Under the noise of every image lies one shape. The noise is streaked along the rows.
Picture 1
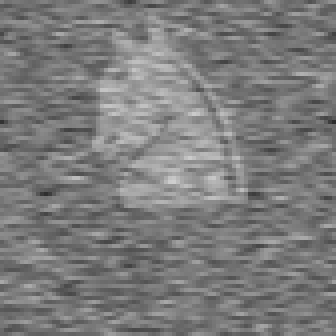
chess knight
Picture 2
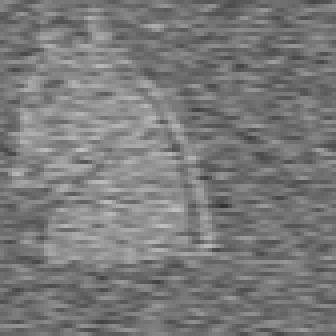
chess knight
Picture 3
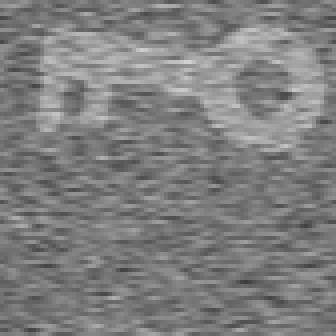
key
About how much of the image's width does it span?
nearly all
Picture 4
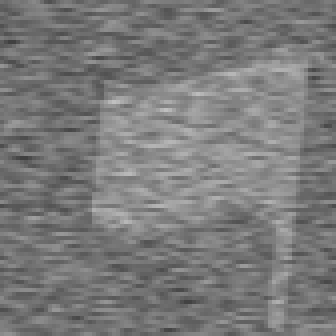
flag
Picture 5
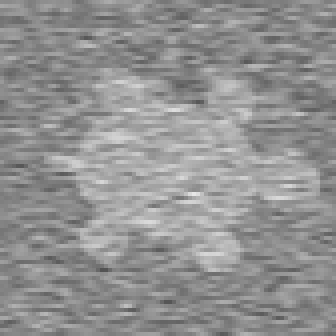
turtle
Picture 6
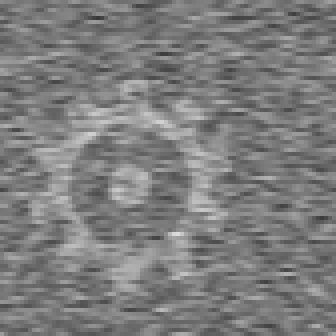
gear
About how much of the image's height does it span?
two thirds
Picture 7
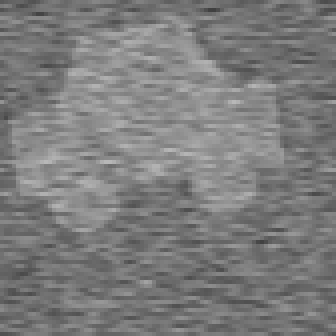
car
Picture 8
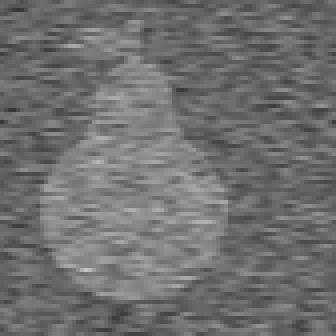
pear
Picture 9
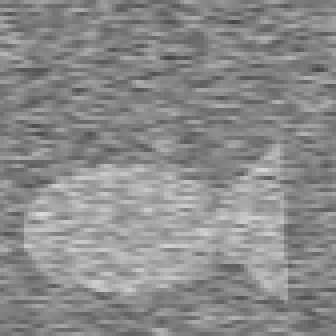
fish
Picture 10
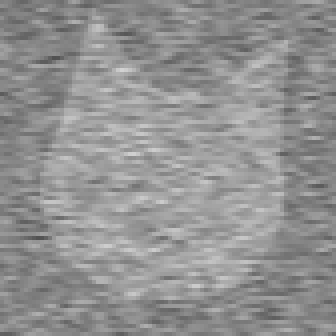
cat's head
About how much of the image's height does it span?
nearly all
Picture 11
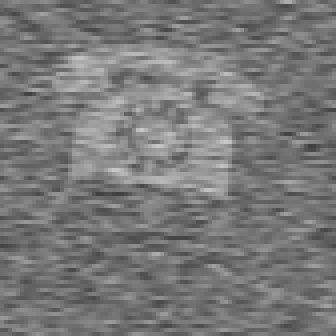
telephone
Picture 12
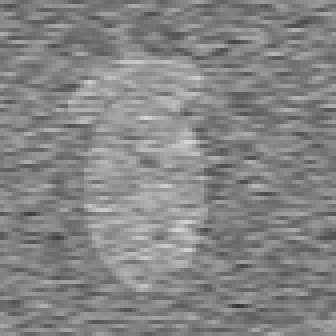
footprint
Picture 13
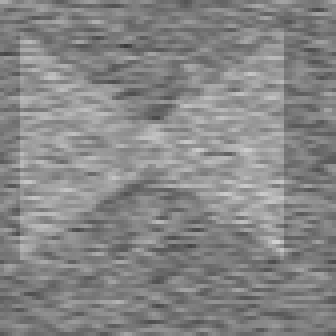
bow tie
